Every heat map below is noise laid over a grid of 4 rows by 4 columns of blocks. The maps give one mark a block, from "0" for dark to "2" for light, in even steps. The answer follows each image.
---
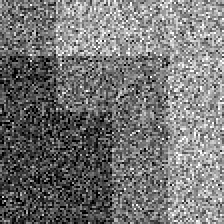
1222
0112
0012
0012
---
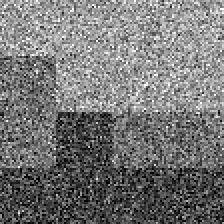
2222
1222
1011
0000
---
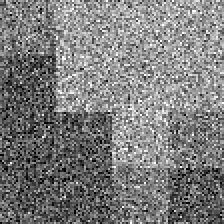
1222
0222
0021
0010
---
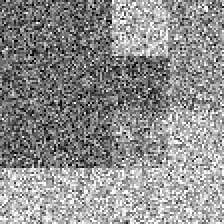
0021
0001
0012
2222
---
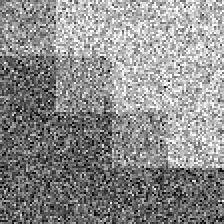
1222
0122
0012
0000
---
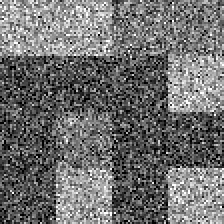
2211
0002
0100
0202
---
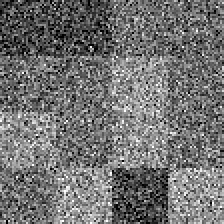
0011
1121
2121
1202
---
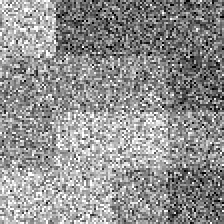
2000
1110
1221
2210
